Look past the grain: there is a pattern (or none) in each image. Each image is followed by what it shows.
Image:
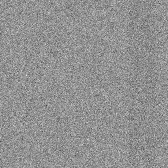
one band of columns
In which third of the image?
right
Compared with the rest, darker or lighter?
darker
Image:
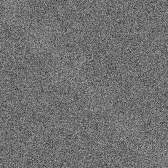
blocks along the diagonal
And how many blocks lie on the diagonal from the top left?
6
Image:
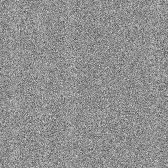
bands of columns
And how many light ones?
4
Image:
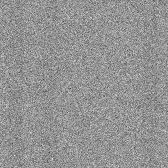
bands of columns
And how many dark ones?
3
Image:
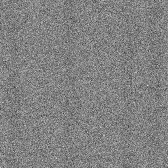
bands of columns
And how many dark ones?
4
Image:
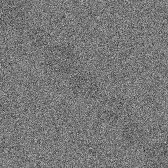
blocks along the diagonal
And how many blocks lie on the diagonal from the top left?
7
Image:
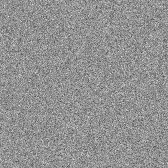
only noise
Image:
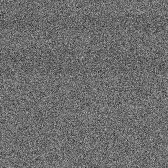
bands of rows
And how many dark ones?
2
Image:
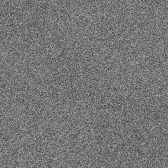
blocks along the diagonal
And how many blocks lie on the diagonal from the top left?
3
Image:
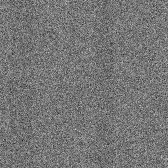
bands of columns
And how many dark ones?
2
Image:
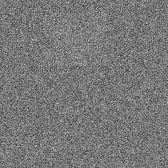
one block
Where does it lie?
top middle
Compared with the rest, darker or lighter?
lighter
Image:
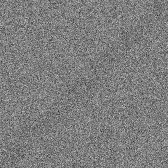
a diagonal band
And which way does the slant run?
bottom left to top right
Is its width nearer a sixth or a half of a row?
a sixth
